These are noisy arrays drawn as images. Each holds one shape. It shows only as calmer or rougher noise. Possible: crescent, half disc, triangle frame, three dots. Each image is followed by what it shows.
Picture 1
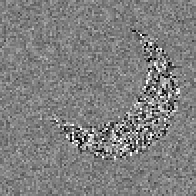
crescent
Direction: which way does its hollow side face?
up and left
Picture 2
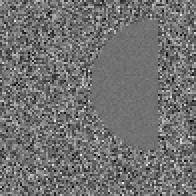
half disc
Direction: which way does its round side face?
left
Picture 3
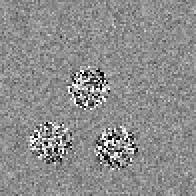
three dots
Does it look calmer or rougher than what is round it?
rougher
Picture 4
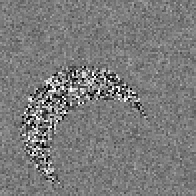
crescent
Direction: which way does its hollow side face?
down and right
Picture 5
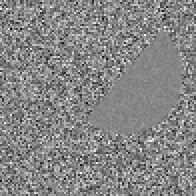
half disc
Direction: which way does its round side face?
down and right
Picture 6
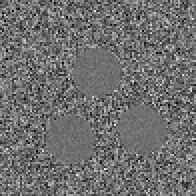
three dots
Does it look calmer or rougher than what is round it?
calmer
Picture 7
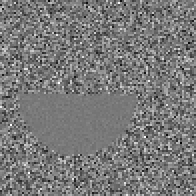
half disc
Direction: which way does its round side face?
down
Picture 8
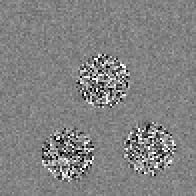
three dots
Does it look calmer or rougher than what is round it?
rougher
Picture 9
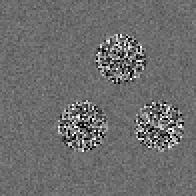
three dots
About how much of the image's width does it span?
two thirds
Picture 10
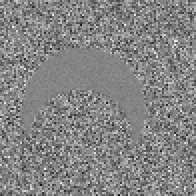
crescent
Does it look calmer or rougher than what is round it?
calmer
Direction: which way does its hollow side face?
down
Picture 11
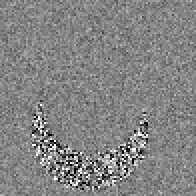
crescent
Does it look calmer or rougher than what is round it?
rougher
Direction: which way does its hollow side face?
up
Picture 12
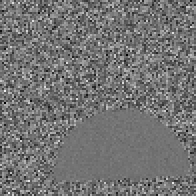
half disc
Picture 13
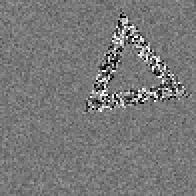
triangle frame
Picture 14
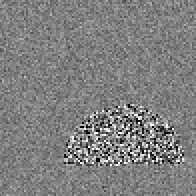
half disc
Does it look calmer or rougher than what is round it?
rougher
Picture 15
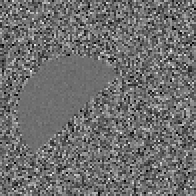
half disc
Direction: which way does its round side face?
up and left
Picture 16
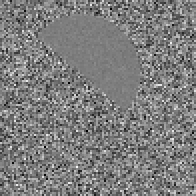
half disc
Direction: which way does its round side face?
up and right
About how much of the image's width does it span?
half
